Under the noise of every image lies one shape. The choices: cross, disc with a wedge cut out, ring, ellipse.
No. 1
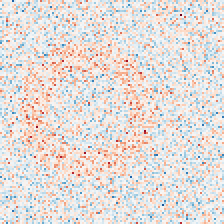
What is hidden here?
red ring
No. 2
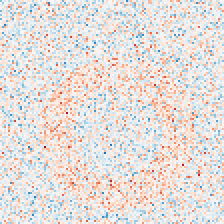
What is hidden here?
red ring
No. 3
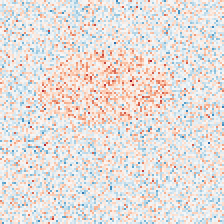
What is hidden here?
red ellipse
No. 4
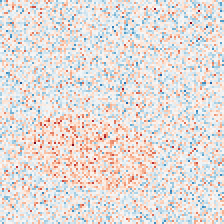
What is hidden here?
red ellipse
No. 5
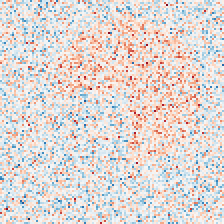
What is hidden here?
red disc with a wedge cut out
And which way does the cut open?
down and left
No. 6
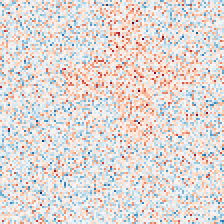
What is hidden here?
red cross
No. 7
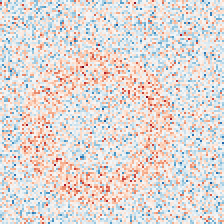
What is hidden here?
red ring
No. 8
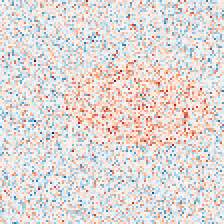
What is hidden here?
red ellipse
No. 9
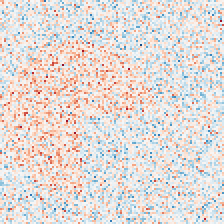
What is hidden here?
red disc with a wedge cut out
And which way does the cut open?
down and right
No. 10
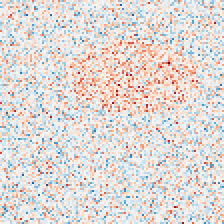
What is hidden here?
red ellipse
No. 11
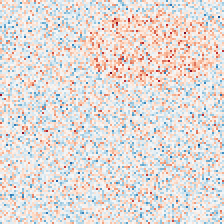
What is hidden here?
red ellipse
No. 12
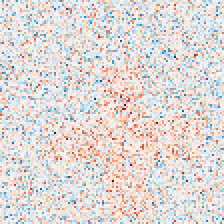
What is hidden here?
red cross
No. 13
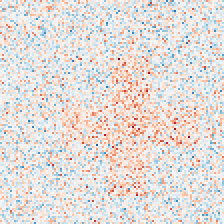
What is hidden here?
red cross
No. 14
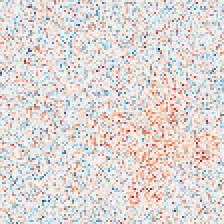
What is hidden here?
red cross
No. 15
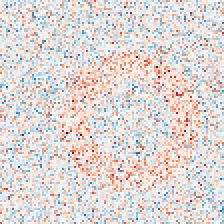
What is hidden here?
red ring
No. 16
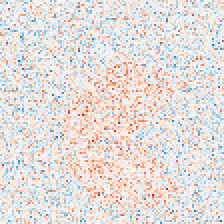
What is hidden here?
red disc with a wedge cut out
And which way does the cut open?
right
